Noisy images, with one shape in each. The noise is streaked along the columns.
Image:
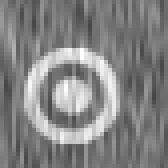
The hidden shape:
bullseye
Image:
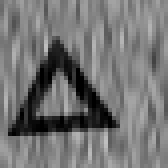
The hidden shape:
triangle frame
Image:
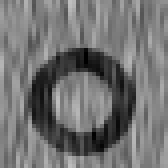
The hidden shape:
ring
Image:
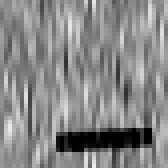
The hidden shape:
bar
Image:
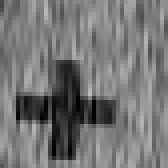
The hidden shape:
cross
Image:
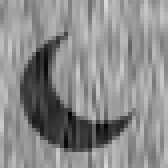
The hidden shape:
crescent
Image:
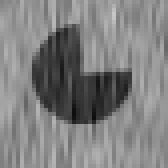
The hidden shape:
disc with a wedge cut out
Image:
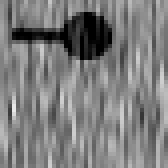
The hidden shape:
lollipop
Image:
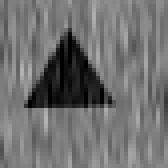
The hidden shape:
triangle
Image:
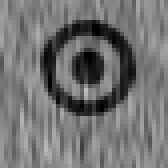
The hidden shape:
bullseye
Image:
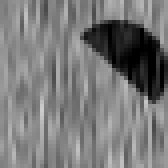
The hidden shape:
half disc
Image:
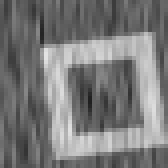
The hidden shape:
square frame
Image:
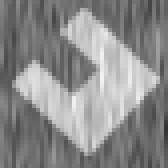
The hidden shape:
square with a notch
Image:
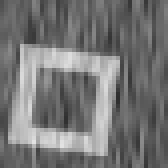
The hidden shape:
square frame
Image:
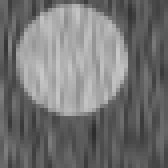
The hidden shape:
disc
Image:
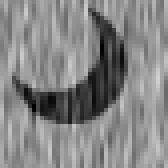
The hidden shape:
crescent
